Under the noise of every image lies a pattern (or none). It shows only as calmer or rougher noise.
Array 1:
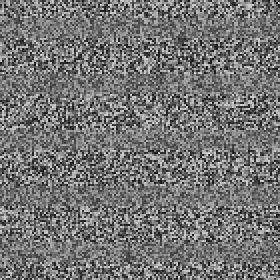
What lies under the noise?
horizontal stripes
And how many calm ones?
5
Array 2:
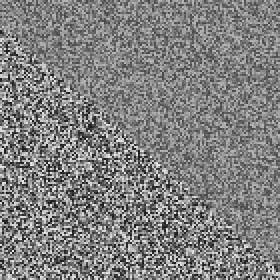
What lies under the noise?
a sharp edge
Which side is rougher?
bottom left
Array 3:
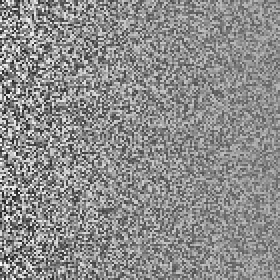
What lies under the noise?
a smooth slope
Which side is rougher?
left
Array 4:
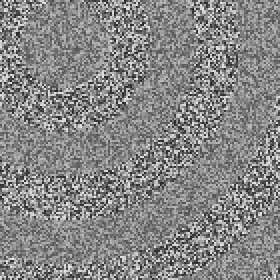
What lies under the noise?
rings round one point
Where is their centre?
top left
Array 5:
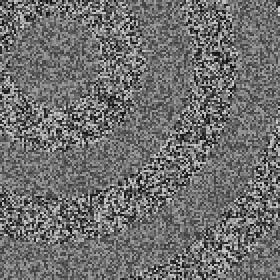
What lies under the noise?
rings round one point
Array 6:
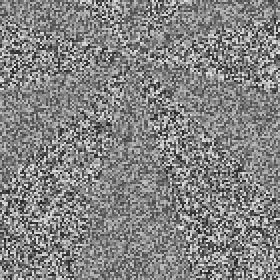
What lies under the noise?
spokes from one point
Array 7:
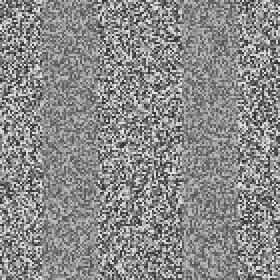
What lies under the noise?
vertical stripes
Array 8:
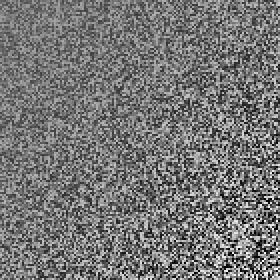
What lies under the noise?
a smooth slope
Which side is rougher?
bottom right
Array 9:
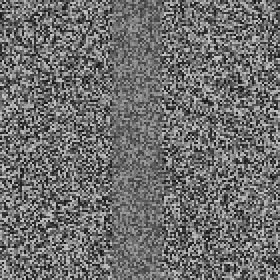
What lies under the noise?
one vertical stripe
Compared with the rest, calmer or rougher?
calmer
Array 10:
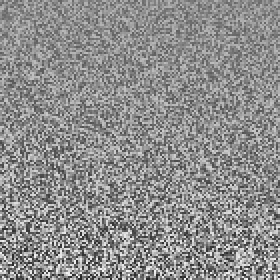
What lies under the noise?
a smooth slope
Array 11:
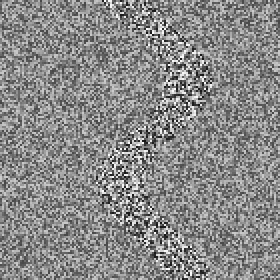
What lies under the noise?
a wavy band
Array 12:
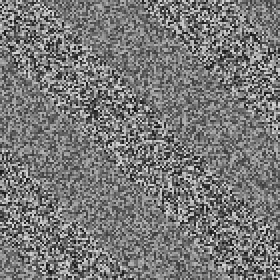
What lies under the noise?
diagonal stripes
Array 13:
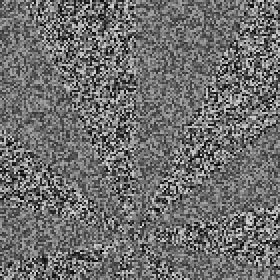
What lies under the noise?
spokes from one point
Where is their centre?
bottom middle
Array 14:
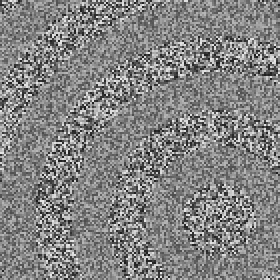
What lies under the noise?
rings round one point
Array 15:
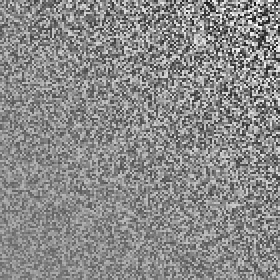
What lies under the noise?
a smooth slope
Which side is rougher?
top right
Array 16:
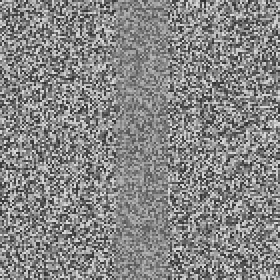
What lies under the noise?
one vertical stripe
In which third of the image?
middle
